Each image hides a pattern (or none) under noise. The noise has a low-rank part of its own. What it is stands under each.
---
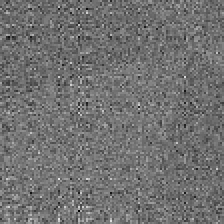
spokes from one point
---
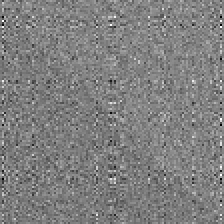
a sharp edge
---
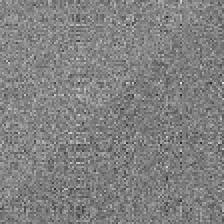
a sharp edge
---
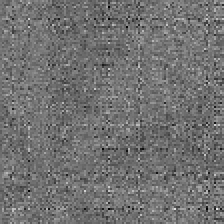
spokes from one point
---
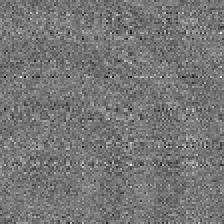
rings round one point
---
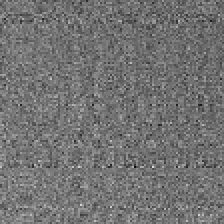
a smooth slope
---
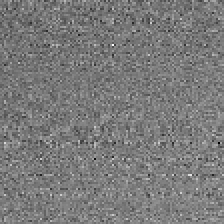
a smooth slope
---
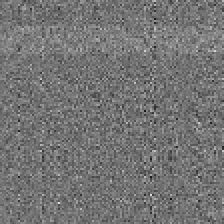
one horizontal stripe
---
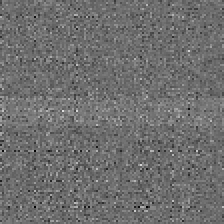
one horizontal stripe
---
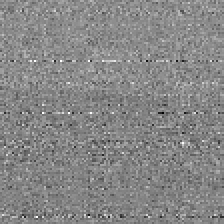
a sharp edge
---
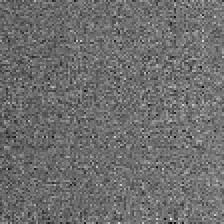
a smooth slope
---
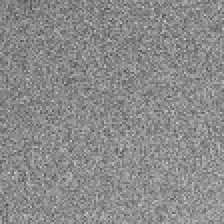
a smooth slope
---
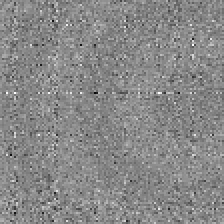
rings round one point
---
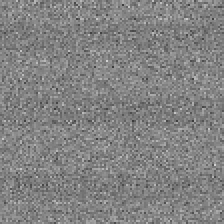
horizontal stripes
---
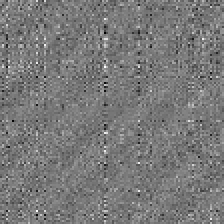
diagonal stripes
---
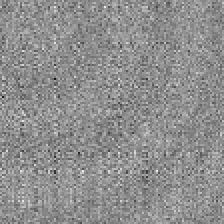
rings round one point
